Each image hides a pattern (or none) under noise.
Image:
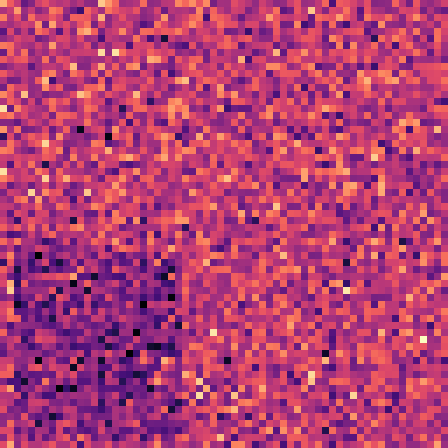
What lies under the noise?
one block
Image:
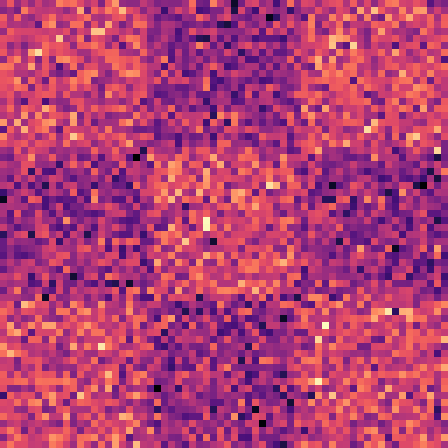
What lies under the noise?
a checkerboard
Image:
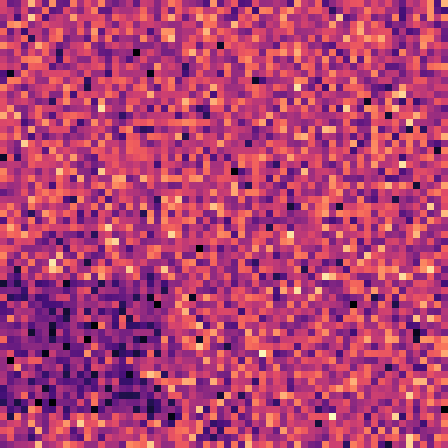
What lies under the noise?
one block
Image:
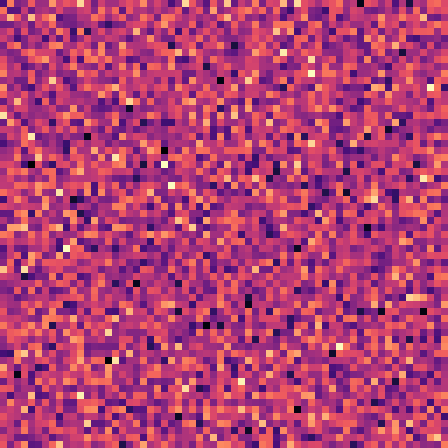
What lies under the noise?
only noise
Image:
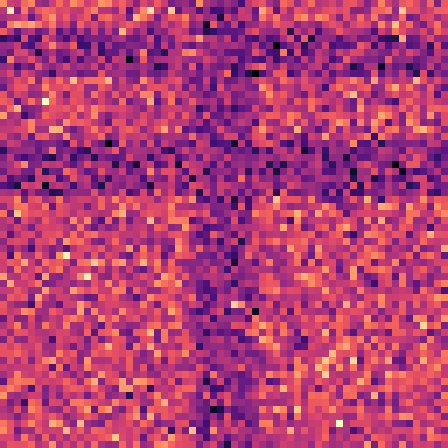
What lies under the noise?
bands of rows crossing bands of columns
